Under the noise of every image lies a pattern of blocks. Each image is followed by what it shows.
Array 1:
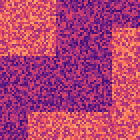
mirrored about the diagonal from the top left
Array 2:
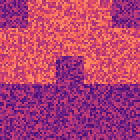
left and right mirror each other
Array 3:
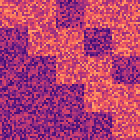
mirrored about the diagonal from the bottom left
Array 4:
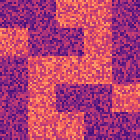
the same after a half turn
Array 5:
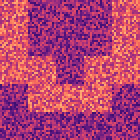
left and right mirror each other
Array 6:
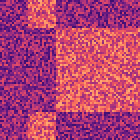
top and bottom mirror each other
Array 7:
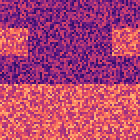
left and right mirror each other
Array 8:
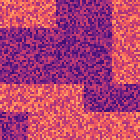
no symmetry
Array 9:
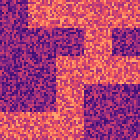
no symmetry
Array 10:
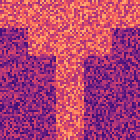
left and right mirror each other
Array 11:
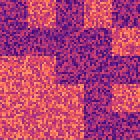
mirrored about the diagonal from the bottom left
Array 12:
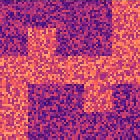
the same after a half turn
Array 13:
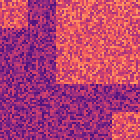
mirrored about the diagonal from the bottom left
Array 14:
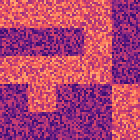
no symmetry
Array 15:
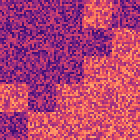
mirrored about the diagonal from the top left
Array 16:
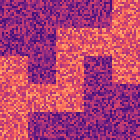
the same after a half turn
